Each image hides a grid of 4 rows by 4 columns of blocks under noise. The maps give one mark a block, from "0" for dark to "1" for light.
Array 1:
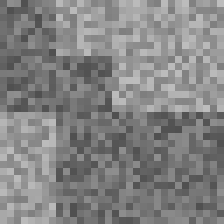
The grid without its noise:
0 1 1 1
0 0 1 1
1 0 0 0
1 0 0 0
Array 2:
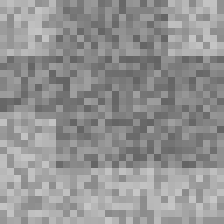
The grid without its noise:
1 0 0 1
0 0 0 0
1 0 0 0
1 1 1 1
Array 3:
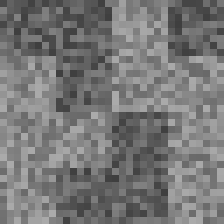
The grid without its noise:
0 0 1 0
1 0 1 1
1 1 0 1
1 0 0 1
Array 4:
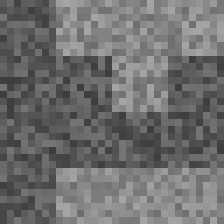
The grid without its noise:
0 1 1 1
0 0 1 0
0 0 0 0
0 1 1 1
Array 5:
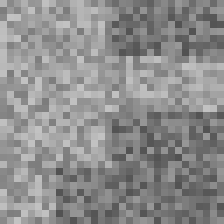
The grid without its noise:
1 1 0 0
1 1 1 1
1 1 0 0
1 0 0 0
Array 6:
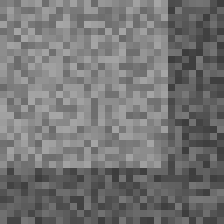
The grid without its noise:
1 1 1 0
1 1 1 0
1 1 1 0
0 0 0 0
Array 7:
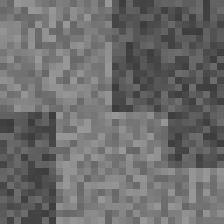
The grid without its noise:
1 1 0 0
1 1 0 0
0 1 1 0
0 1 1 1
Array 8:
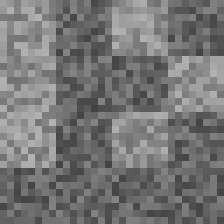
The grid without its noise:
1 0 1 0
1 0 0 1
1 0 1 0
0 0 0 0
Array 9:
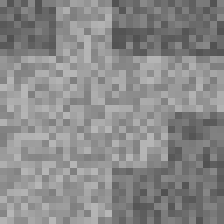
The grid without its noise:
0 1 0 0
1 1 1 1
1 1 1 0
1 1 0 0
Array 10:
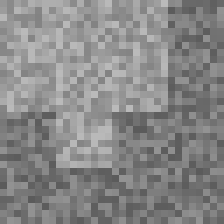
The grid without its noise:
1 1 1 0
1 1 1 0
0 1 0 0
0 0 0 0
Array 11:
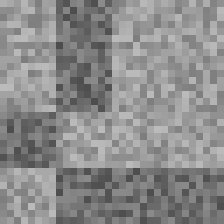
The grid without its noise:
1 0 1 1
1 0 1 1
0 1 1 1
1 0 0 0
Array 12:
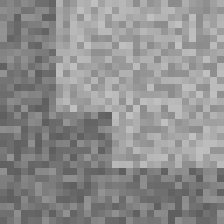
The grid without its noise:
0 1 1 1
0 1 1 1
0 0 1 1
0 0 0 0
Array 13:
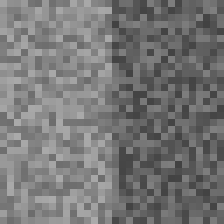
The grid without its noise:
1 1 0 0
1 1 0 0
1 1 0 0
1 1 0 0
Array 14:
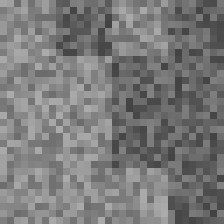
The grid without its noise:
1 0 1 0
1 1 0 0
1 1 0 0
1 1 1 0
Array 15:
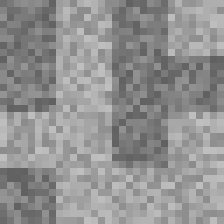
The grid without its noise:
0 1 0 1
0 1 0 0
1 1 0 1
0 1 1 1
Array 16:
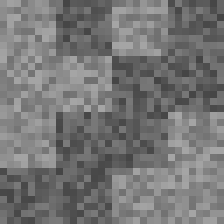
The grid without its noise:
1 0 1 0
1 1 0 0
1 0 0 1
0 0 1 1
